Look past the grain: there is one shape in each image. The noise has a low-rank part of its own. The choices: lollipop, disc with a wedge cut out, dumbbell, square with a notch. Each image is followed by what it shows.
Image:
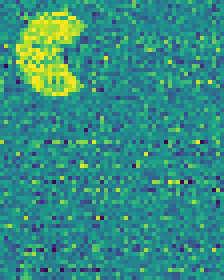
disc with a wedge cut out
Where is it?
top left
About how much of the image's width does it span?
a third
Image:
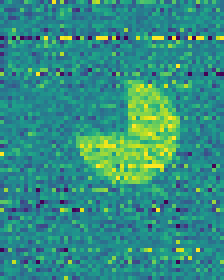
disc with a wedge cut out
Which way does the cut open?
up and left
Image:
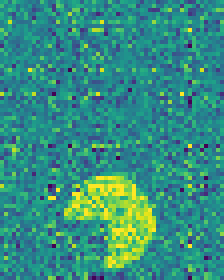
disc with a wedge cut out
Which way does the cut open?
down and left
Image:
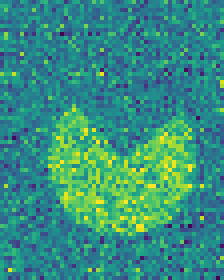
disc with a wedge cut out
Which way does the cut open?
up
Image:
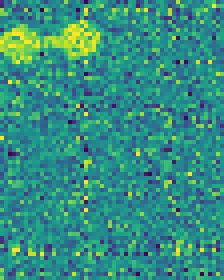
dumbbell
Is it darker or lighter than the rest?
lighter
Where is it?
top left
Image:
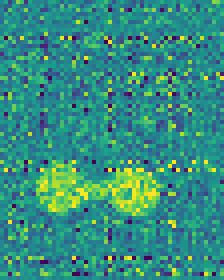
dumbbell
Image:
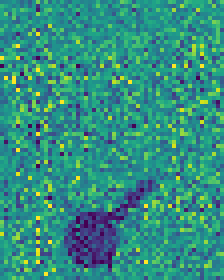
lollipop
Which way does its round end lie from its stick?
down and left
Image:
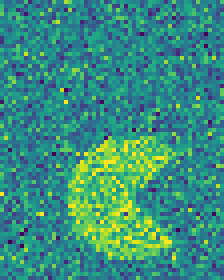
disc with a wedge cut out
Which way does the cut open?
right
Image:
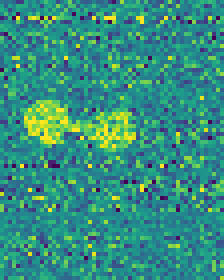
dumbbell
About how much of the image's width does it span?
half
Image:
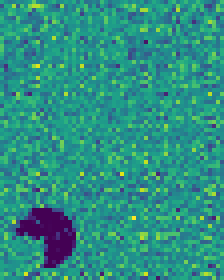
disc with a wedge cut out
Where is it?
bottom left
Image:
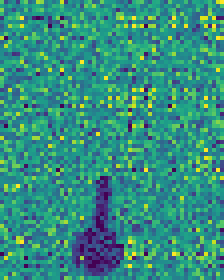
lollipop
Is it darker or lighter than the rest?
darker
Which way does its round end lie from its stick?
down
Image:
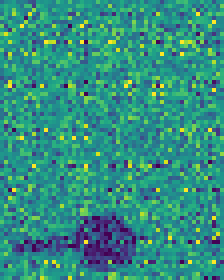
lollipop
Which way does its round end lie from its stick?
right
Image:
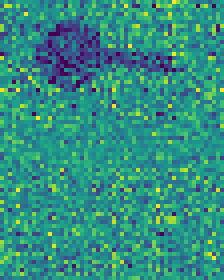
lollipop
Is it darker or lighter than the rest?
darker
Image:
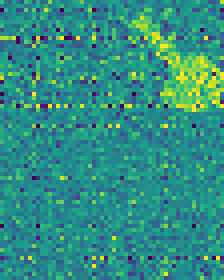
lollipop
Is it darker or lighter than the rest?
lighter
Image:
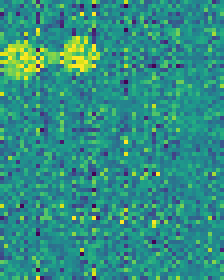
dumbbell
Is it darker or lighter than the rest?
lighter
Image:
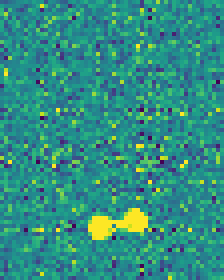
dumbbell
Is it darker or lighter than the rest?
lighter
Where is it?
bottom middle
